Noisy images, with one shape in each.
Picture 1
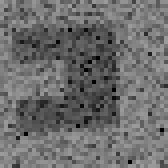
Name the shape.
square with a notch
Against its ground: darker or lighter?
darker
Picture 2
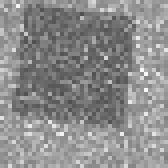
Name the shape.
square
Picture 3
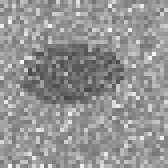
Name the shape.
ellipse
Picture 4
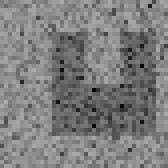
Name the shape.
square with a notch
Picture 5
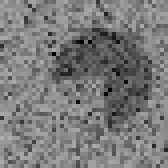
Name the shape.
disc with a wedge cut out
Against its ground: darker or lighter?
darker
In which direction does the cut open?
down and left
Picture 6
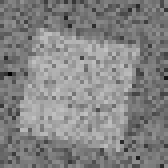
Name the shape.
square
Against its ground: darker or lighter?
lighter
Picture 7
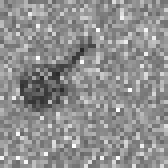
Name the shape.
lollipop
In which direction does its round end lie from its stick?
down and left
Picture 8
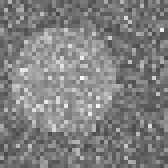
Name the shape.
disc
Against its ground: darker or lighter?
lighter
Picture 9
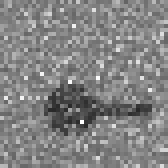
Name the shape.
lollipop
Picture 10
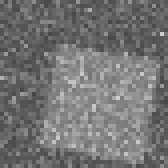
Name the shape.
square
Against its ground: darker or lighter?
lighter
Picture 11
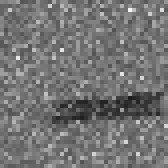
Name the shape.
bar
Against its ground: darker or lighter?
darker
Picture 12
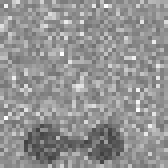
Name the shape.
dumbbell
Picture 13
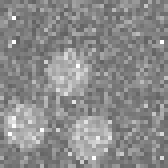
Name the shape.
three dots
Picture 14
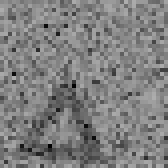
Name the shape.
triangle frame
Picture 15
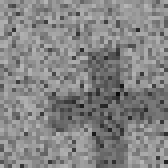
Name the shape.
cross
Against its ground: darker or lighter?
darker
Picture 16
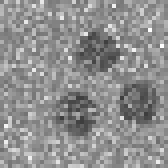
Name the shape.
three dots
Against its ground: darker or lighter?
darker
